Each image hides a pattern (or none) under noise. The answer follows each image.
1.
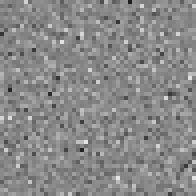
only noise
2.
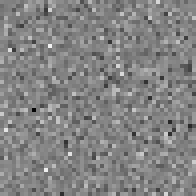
only noise
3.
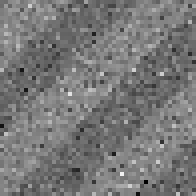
diagonal stripes
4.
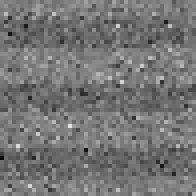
horizontal stripes
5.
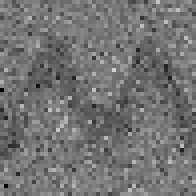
a wavy band
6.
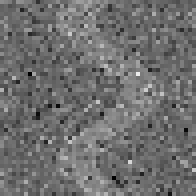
a wavy band
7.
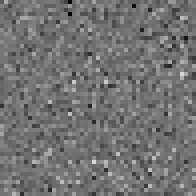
only noise
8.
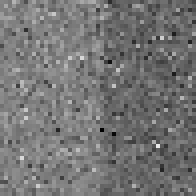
a sharp edge
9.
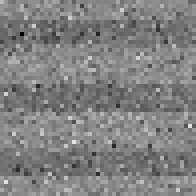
horizontal stripes
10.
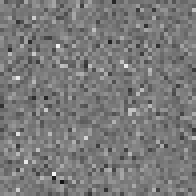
only noise
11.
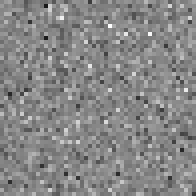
only noise
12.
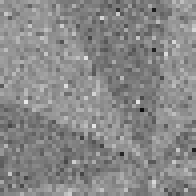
spokes from one point
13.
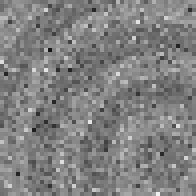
rings round one point
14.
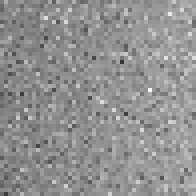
a smooth slope
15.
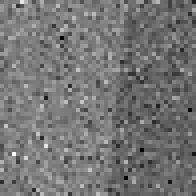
a sharp edge
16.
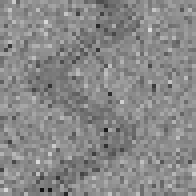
a wavy band
